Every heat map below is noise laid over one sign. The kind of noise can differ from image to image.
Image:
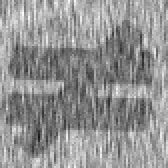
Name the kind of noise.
streaked along the columns
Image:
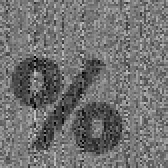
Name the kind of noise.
columns of uneven size
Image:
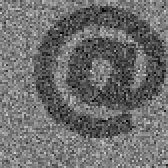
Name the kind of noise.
independent entries
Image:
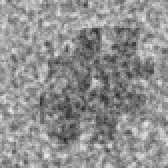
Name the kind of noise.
blotchy
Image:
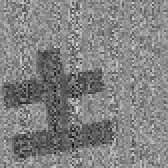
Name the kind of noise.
columns of uneven size
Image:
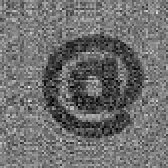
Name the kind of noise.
low rank plus noise
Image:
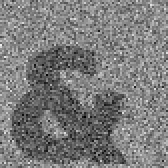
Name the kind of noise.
independent entries
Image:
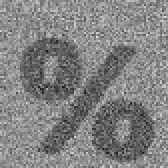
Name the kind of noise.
low rank plus noise
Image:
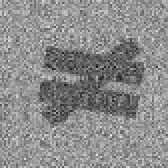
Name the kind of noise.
low rank plus noise
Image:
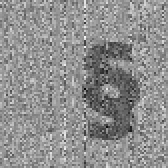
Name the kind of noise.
columns of uneven size
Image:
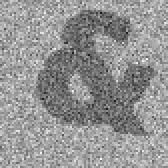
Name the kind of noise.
independent entries
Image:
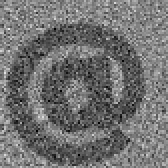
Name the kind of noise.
low rank plus noise
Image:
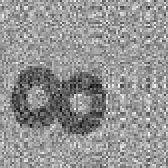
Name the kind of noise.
low rank plus noise
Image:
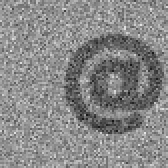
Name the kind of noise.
independent entries
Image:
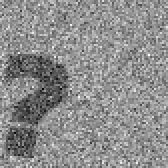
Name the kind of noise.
independent entries
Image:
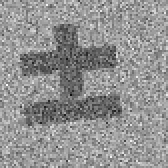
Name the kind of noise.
independent entries
